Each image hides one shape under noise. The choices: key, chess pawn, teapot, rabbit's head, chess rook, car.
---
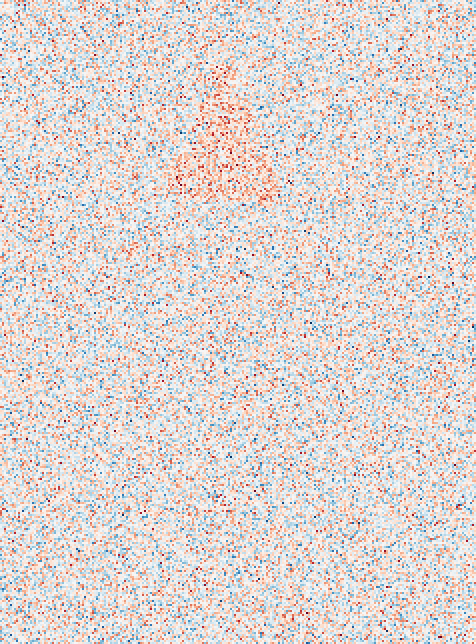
chess pawn
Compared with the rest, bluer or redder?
redder
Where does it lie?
top middle
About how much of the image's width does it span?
a quarter
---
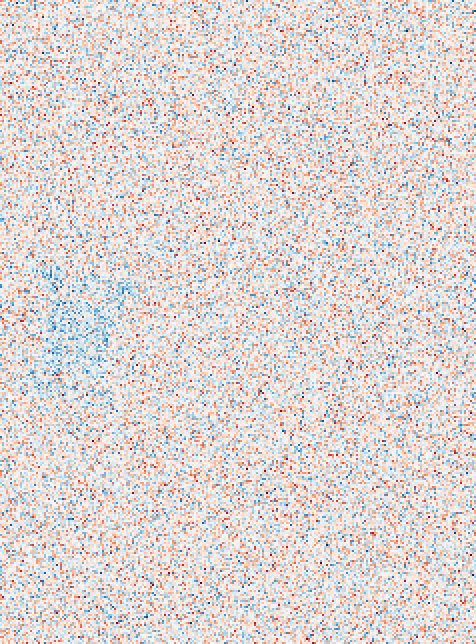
chess rook
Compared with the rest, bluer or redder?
bluer
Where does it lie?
middle left
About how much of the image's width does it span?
a quarter
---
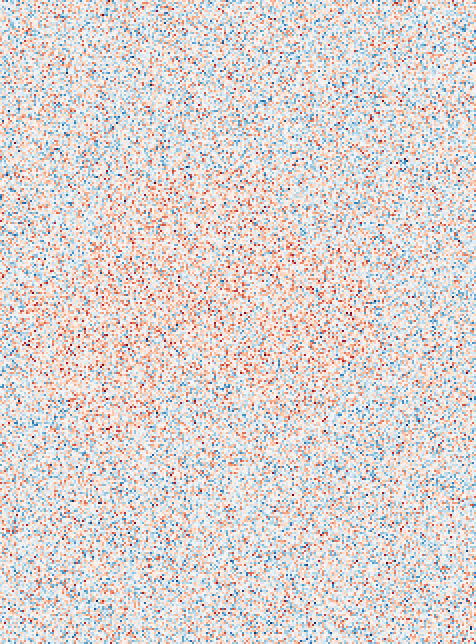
car
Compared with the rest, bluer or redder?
redder
